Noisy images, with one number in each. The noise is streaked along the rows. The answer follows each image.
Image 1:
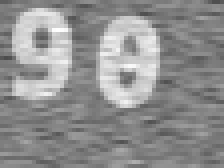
90
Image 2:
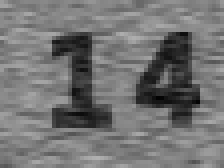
14
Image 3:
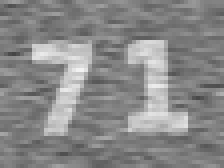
71
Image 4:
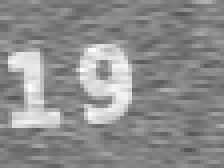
19
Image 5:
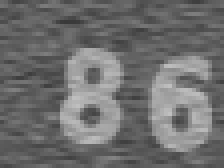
86
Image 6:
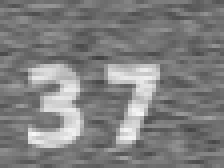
37
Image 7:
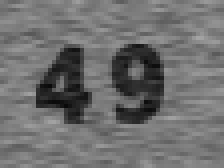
49
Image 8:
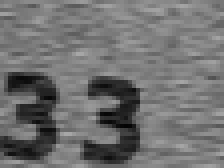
33
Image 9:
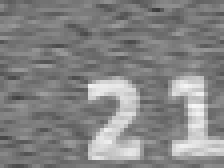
21
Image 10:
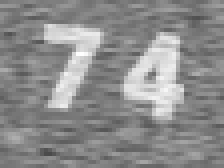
74
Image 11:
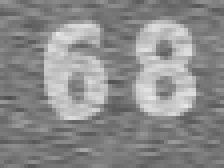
68
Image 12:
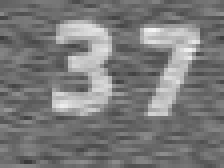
37
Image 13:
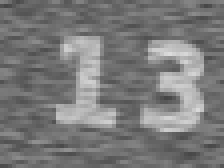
13
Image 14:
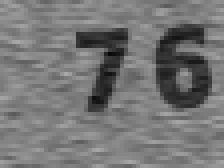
76
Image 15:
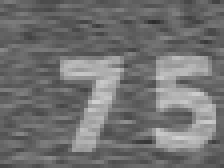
75
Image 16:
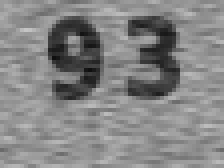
93
